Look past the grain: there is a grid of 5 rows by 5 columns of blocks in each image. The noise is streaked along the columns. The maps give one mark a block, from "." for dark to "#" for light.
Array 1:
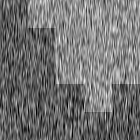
. # # # #
. . # # #
. . # # #
. . . # .
. . . . .
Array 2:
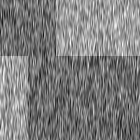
. . # # #
. . # # #
# . . . .
# . . . .
# . . . .
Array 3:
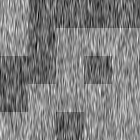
# . . . .
# . # # #
. . # . #
. # # # #
# # . # #
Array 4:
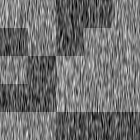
# # . . #
. # . # #
# . # # #
. . # # #
# # . . .
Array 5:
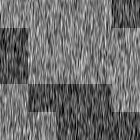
# # # # .
. # # # #
. # # # #
# . . . #
# # . . .
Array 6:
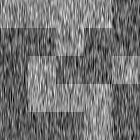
# # # # .
. . # . .
. # . . #
. # # # .
. . . # .
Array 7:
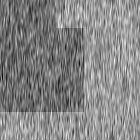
. . # # #
. . . # #
. . . # #
. . . # #
# # # # #
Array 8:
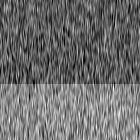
. . . . .
. . . . .
. . . . .
# # # # #
# # # # #
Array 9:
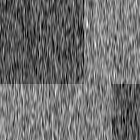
. . . # #
. . . # #
. . . # #
# # # # .
# # # # .
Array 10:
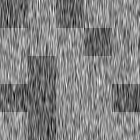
. # . # #
# # # . #
# . # # #
. . # # .
# . # # #
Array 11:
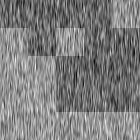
. . . . #
# . # . .
# # . . .
# # . . .
# # # # #
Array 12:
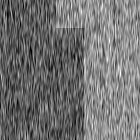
. . # # #
. . . # #
. . . # #
. . . # #
. . . # #
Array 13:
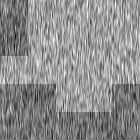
. # # # #
. # # # #
# # # # #
. . # # .
. . . . .
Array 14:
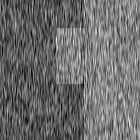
. . . # #
. . # # #
. . # # #
. . . # #
. . . # #
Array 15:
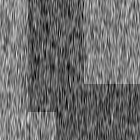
# . . # #
# . . # #
# . . # #
# . . . .
# # . . .
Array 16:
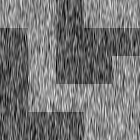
# # . # #
. # . . .
. # . . #
. # # # #
. . . # #
